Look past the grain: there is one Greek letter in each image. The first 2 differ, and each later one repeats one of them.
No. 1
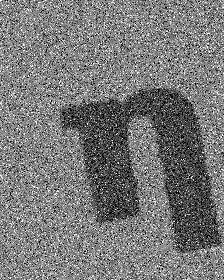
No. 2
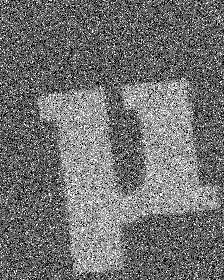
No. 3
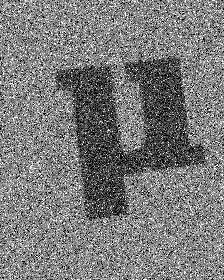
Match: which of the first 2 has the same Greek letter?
2
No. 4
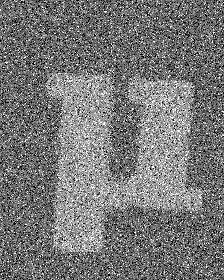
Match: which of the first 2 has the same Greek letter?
2
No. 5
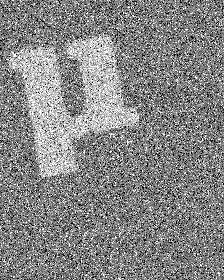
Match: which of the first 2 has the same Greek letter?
2
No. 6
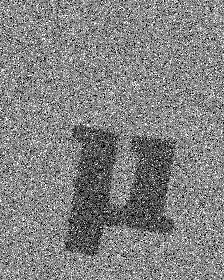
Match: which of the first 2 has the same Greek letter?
2
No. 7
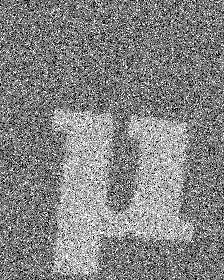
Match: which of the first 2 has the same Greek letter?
2
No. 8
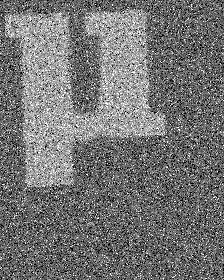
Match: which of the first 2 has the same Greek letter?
2
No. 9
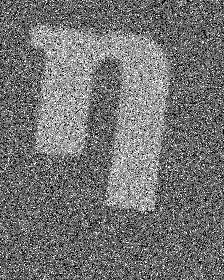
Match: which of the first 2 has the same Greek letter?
1
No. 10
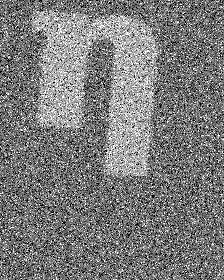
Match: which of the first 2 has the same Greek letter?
1
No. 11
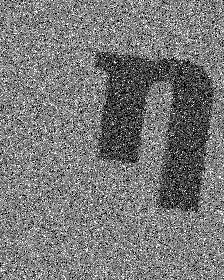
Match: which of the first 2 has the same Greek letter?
1
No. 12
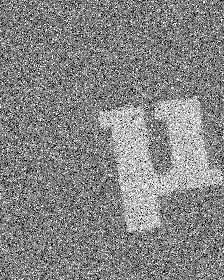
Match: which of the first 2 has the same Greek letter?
2
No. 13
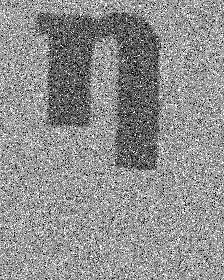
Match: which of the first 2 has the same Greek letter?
1
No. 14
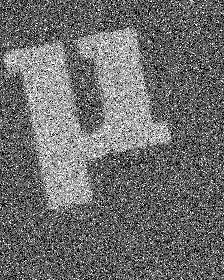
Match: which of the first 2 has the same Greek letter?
2
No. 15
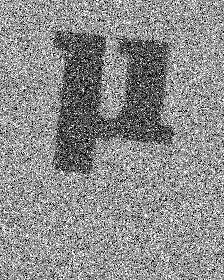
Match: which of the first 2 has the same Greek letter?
2
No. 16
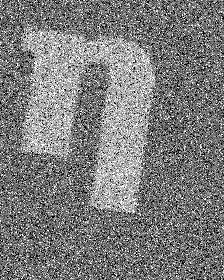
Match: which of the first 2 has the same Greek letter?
1
